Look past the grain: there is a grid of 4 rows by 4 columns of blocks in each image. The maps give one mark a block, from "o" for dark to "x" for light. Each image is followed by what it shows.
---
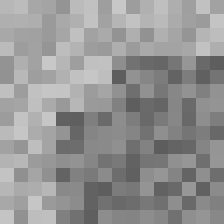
x x x x
x x o o
x o o o
x o o o
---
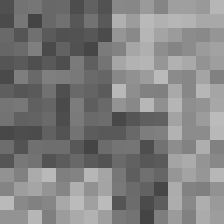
o o x x
o o x x
o o o x
x x o x
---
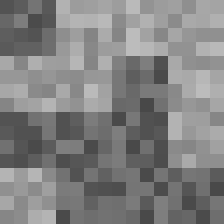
o x x x
x x o x
o o o x
x o o o
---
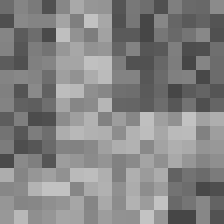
o x o o
o x o o
o x x x
x x x o
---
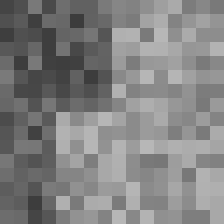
o o x x
o o x x
o x x x
o x x x
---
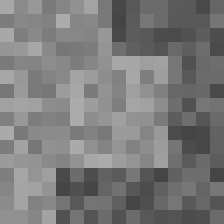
x x o o
x x x o
x x x o
x o o o
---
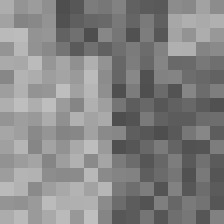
x o o x
x x o o
x x o o
x x o o
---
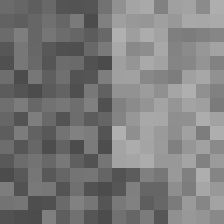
o o x x
o o x x
o o x x
o o o x
